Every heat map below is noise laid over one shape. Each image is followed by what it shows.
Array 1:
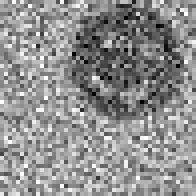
dark smiling face
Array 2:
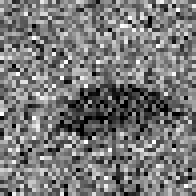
dark umbrella
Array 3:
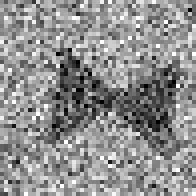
dark bow tie
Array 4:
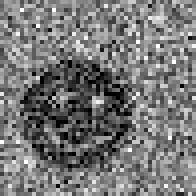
dark smiling face
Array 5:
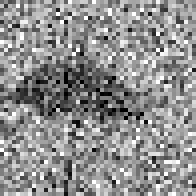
dark umbrella
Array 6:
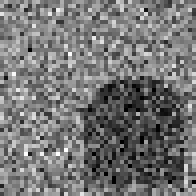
dark ghost
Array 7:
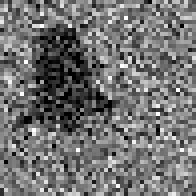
dark bell
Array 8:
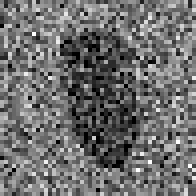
dark footprint
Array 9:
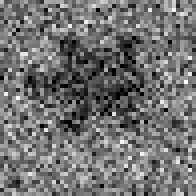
dark turtle
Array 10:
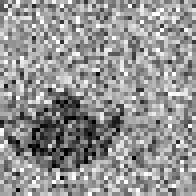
dark teapot
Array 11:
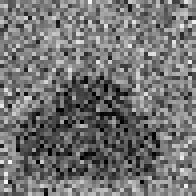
dark cloud
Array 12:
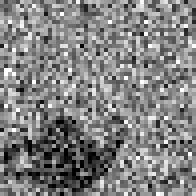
dark teapot
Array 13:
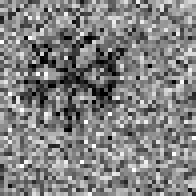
dark snowflake
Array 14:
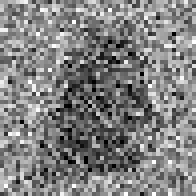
dark chess knight
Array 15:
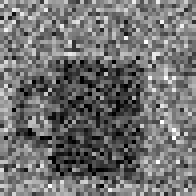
dark cup
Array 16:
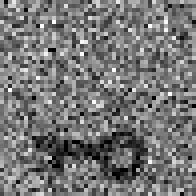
dark key
